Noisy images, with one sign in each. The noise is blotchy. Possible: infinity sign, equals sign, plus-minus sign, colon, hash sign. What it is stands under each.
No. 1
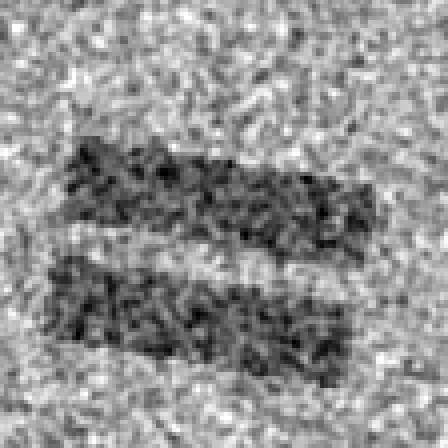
equals sign
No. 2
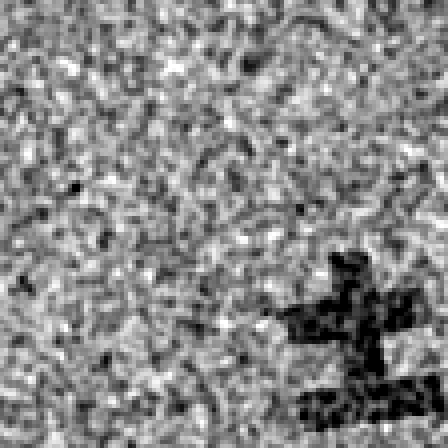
plus-minus sign
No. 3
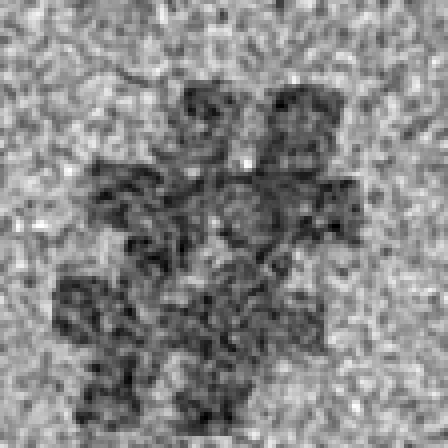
hash sign
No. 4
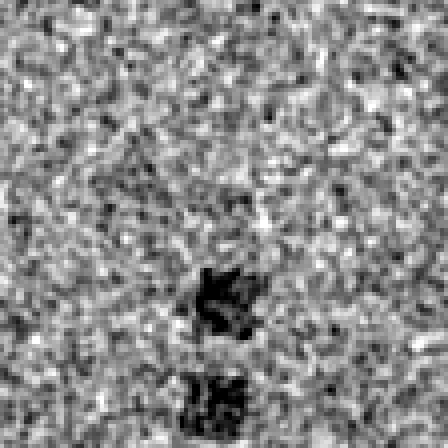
colon
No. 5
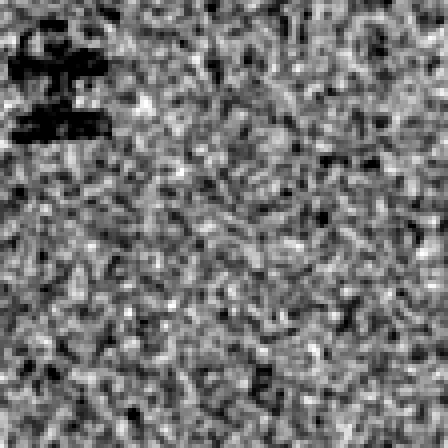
plus-minus sign
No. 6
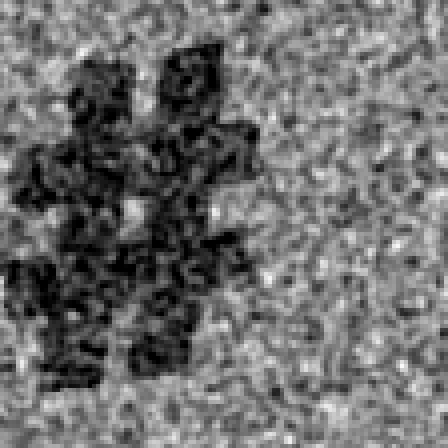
hash sign
